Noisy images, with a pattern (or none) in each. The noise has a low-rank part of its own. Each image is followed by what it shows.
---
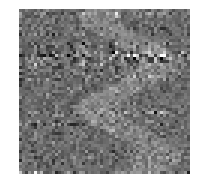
a wavy band
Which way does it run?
top to bottom
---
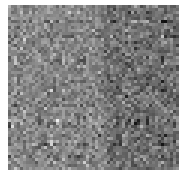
a sharp edge
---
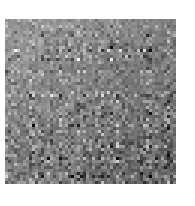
a smooth slope
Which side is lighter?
top left
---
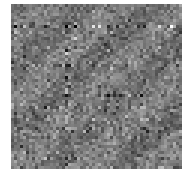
diagonal stripes
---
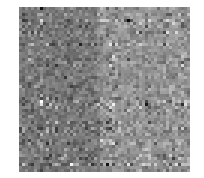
a sharp edge
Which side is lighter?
right
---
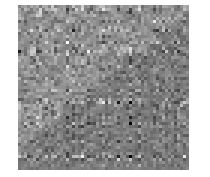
a sharp edge
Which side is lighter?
top left
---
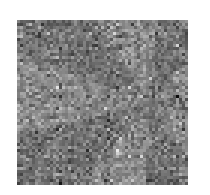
spokes from one point
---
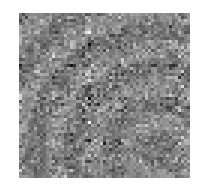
rings round one point
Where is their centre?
bottom right
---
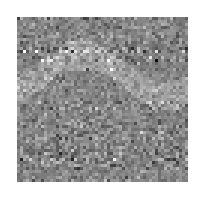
a wavy band
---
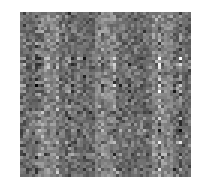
vertical stripes
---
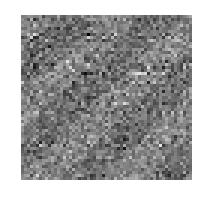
diagonal stripes
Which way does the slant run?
bottom left to top right
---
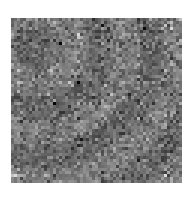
rings round one point
